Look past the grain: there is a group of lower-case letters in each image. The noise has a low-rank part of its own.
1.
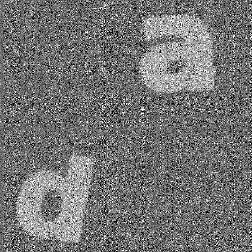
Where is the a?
top right
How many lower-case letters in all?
2
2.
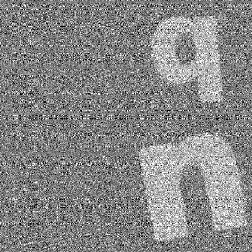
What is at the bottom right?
n
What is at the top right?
q
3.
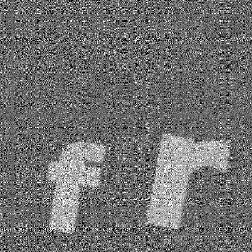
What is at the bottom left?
f
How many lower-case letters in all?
2
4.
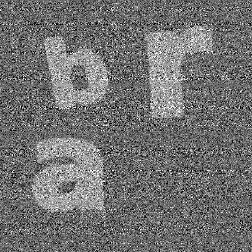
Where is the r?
top right
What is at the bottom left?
a
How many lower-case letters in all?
3
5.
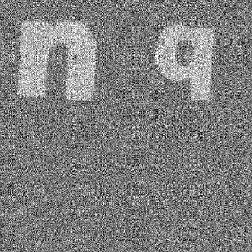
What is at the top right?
q
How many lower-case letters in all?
2
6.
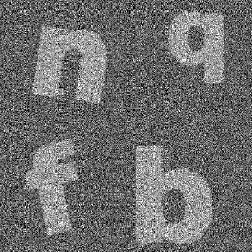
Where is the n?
top left
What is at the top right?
q
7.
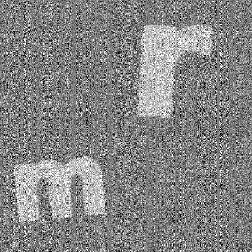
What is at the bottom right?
nothing
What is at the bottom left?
m
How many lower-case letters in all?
2
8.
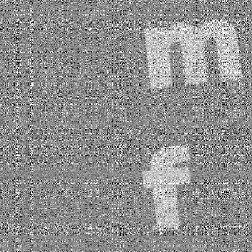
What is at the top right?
m
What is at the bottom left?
nothing
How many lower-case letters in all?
2
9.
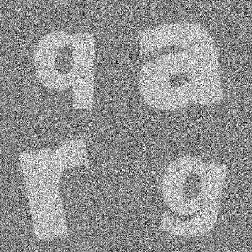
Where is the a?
top right
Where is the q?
top left
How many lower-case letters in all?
4
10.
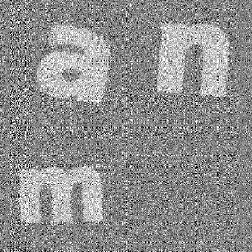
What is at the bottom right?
nothing
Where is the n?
top right
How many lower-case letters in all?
3
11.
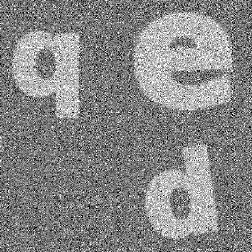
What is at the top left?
q
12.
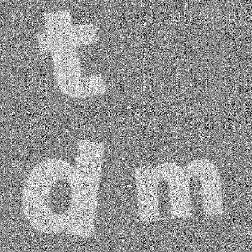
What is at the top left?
t
